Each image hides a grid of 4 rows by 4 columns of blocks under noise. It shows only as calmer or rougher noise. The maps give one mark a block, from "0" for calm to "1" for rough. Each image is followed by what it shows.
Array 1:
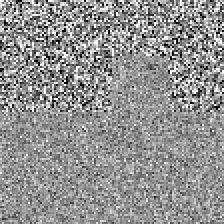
1111
1101
0000
0000
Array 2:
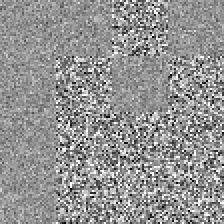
0010
0101
0111
0111
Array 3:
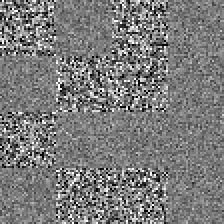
1010
0110
1000
0110
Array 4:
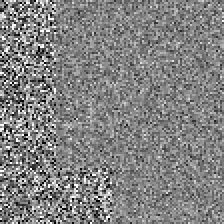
1000
1000
1000
1100
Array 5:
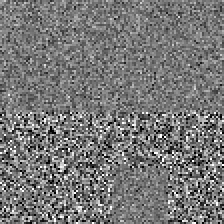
0000
0000
1111
1101
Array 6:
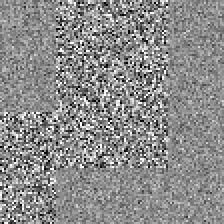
0110
0110
1110
1000
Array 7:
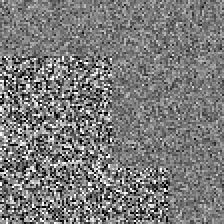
0000
1100
1100
1110
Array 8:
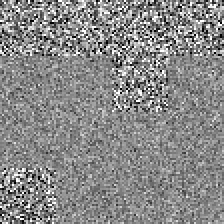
1111
0010
0000
1000
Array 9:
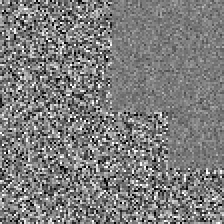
1100
1100
1110
1111
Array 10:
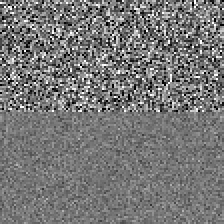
1111
1111
0000
0000
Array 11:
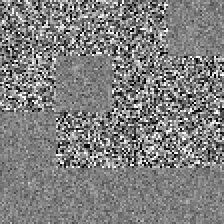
1110
1011
0111
0000
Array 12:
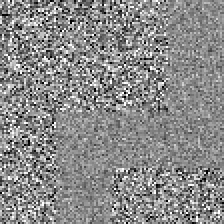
1110
1110
1000
1011
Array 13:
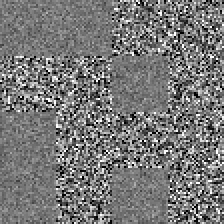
0011
1101
0111
0101
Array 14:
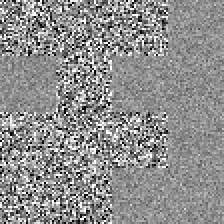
1110
0100
1110
1100
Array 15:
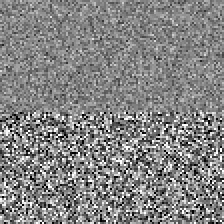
0000
0000
1111
1111
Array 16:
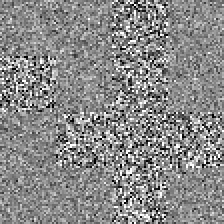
0010
1010
0111
0010
